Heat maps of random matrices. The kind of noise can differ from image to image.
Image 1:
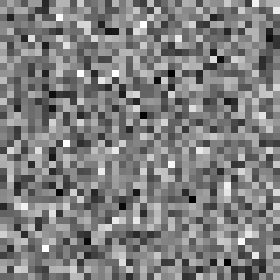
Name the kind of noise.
independent entries
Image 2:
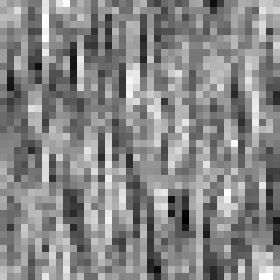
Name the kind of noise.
streaked along the columns
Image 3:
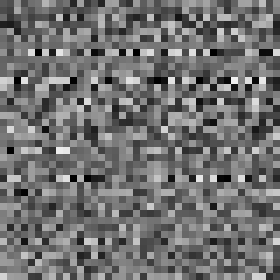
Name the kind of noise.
rows of uneven size
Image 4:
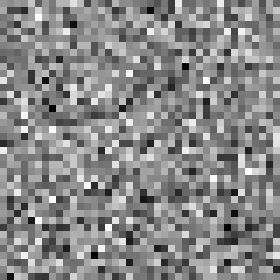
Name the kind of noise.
independent entries
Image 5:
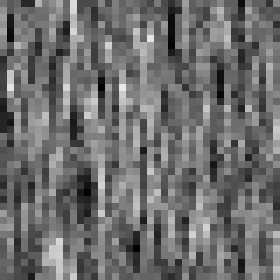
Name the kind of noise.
streaked along the columns
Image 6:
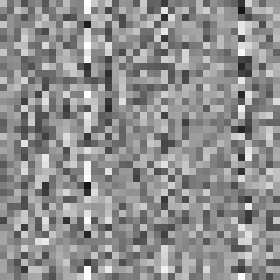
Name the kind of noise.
columns of uneven size
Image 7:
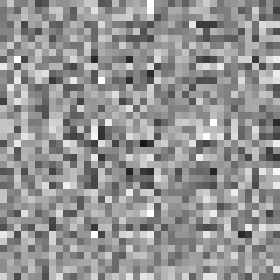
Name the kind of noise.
low rank plus noise
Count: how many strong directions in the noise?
one
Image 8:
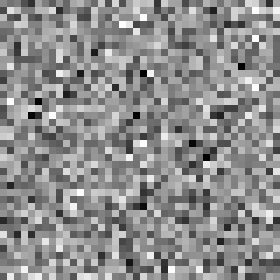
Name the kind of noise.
independent entries
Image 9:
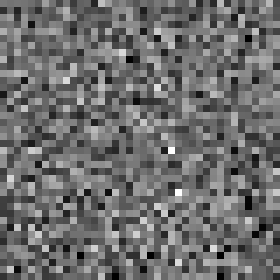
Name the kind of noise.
independent entries
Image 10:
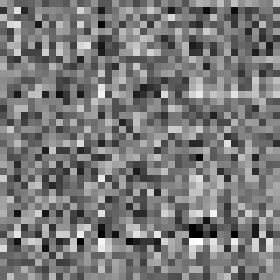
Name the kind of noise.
low rank plus noise
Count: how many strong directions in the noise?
one
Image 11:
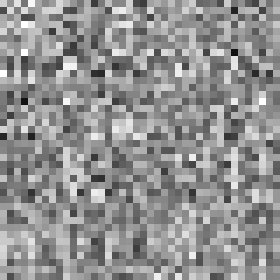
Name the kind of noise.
low rank plus noise
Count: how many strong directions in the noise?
two
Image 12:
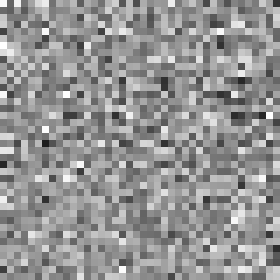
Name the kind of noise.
low rank plus noise
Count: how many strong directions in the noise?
five to eight
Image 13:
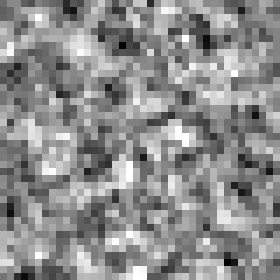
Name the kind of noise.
blotchy
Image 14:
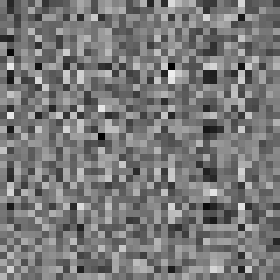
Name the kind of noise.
low rank plus noise
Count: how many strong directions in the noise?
one
